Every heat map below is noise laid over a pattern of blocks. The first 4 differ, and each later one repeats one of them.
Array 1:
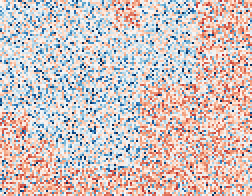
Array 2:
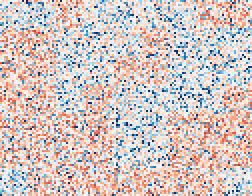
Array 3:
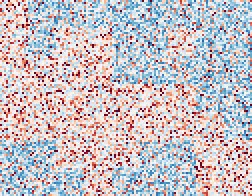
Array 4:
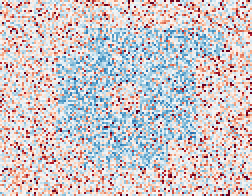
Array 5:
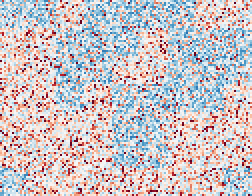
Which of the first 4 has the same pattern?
2
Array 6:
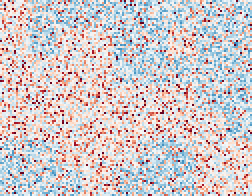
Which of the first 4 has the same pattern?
3
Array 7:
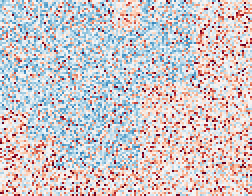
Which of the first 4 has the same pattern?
1
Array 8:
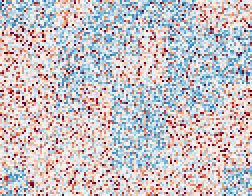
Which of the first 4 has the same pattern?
2
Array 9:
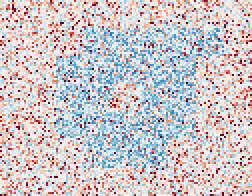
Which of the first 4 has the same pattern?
4
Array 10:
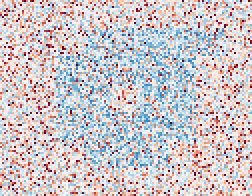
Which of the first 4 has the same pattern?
4
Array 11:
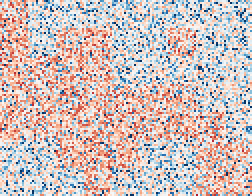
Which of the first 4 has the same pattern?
3
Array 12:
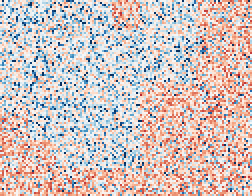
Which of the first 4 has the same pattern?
1
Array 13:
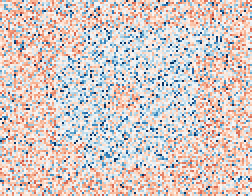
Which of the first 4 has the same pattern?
4
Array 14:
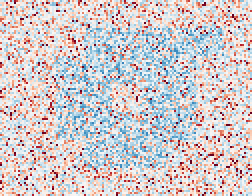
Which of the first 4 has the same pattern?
4
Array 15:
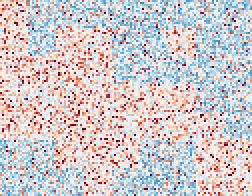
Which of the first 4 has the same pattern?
3
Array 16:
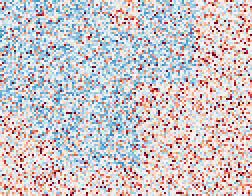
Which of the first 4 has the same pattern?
1
